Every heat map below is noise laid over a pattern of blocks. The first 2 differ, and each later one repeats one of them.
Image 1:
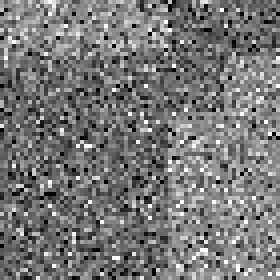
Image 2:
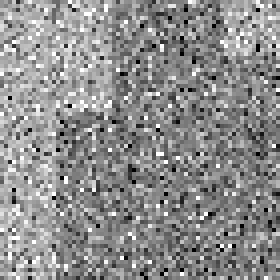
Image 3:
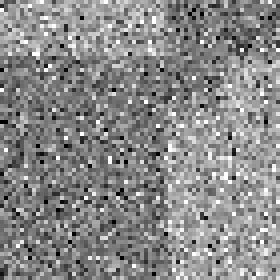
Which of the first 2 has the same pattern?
1
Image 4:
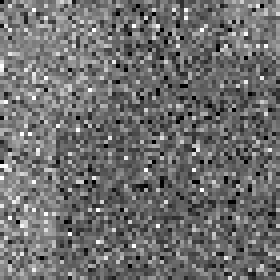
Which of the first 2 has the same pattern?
2
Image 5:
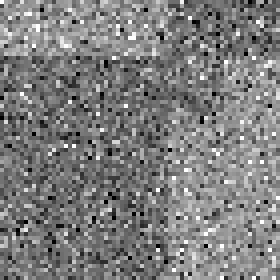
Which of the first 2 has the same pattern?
1
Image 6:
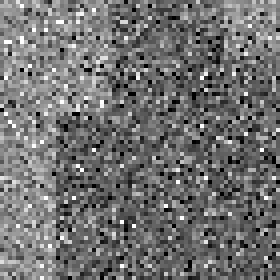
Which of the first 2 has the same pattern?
2
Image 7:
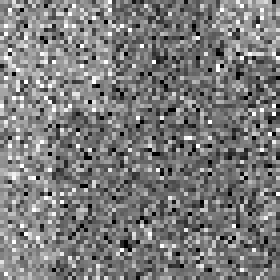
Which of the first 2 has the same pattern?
2
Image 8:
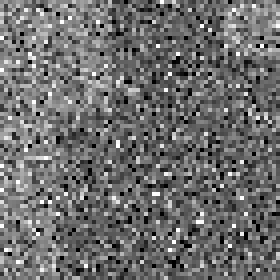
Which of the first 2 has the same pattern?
2
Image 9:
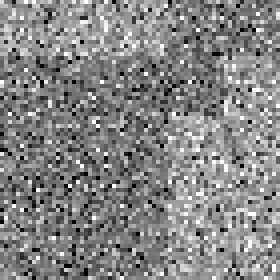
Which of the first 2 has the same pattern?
1
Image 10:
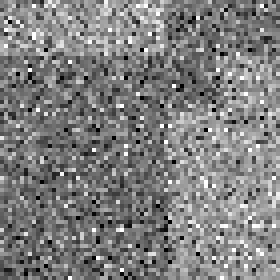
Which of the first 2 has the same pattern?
1
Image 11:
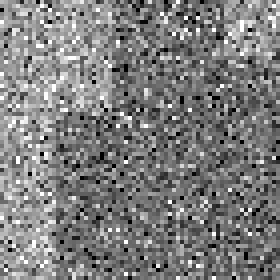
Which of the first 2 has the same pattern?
2
